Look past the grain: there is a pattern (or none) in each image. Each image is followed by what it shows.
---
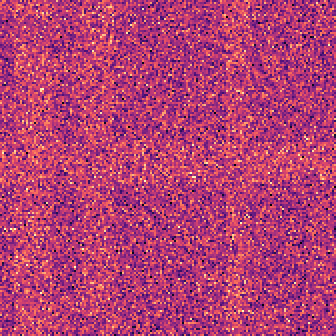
bands of rows crossing bands of columns
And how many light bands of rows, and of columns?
1 and 3
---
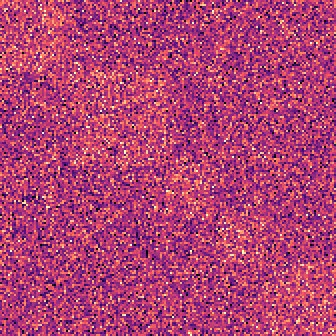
blocks along the diagonal
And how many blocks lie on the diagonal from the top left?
5
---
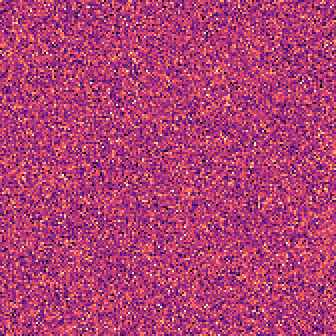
only noise
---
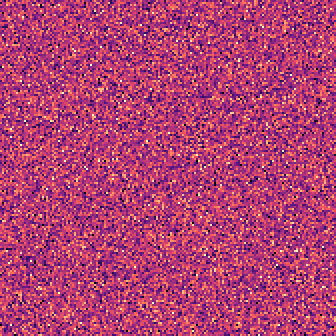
only noise
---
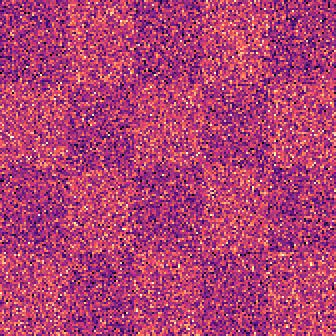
a checkerboard
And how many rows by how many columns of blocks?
4 by 5
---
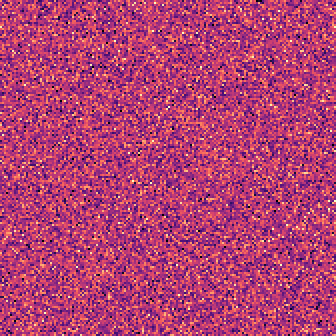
only noise
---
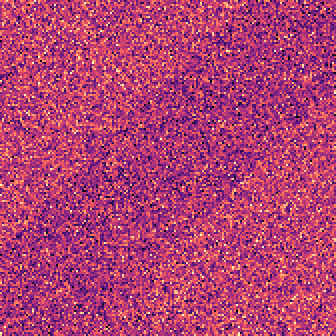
a diagonal band
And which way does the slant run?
bottom left to top right
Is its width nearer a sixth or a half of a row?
a half
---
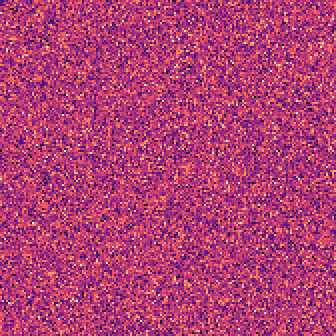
only noise
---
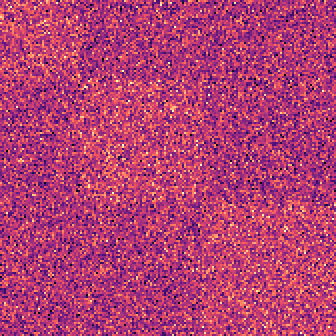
blocks along the diagonal
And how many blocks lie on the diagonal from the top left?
3
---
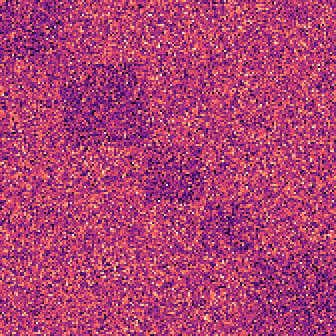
blocks along the diagonal
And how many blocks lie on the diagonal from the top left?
5
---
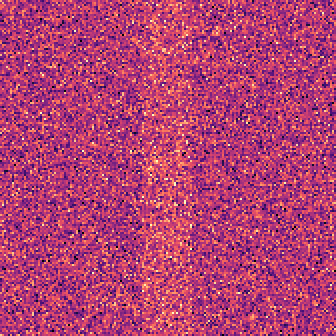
one band of columns
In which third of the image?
middle
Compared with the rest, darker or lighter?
lighter
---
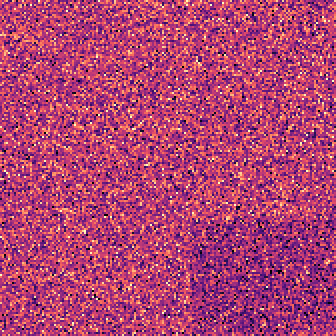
one block
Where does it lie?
bottom right
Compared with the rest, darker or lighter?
darker
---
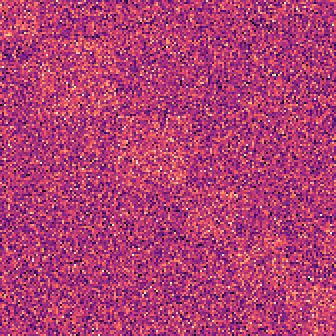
blocks along the diagonal
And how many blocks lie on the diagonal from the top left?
6
